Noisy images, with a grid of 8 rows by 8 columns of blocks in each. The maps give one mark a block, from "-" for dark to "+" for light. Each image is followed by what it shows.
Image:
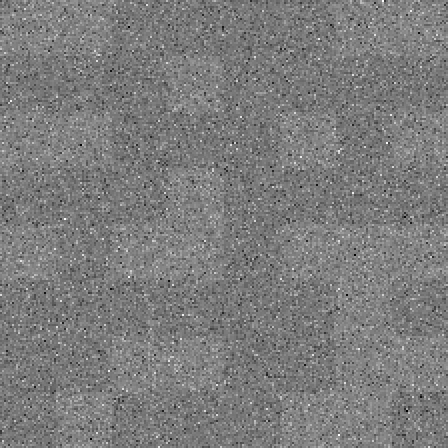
++----++
---+----
++---+-+
---+----
+-++-+++
------+-
--++--++
-+---++-
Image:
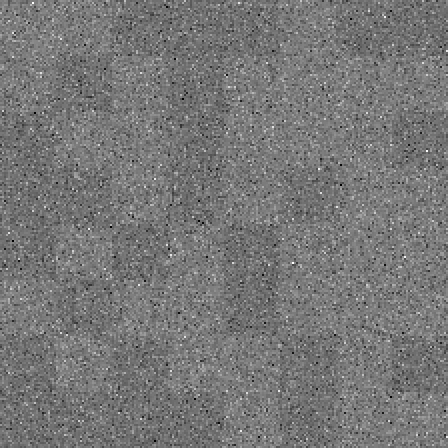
++---+--
+-+-++++
-++-+++-
--+-+-++
-+-+-+++
+-++-+++
-+-++-+-
----+-++
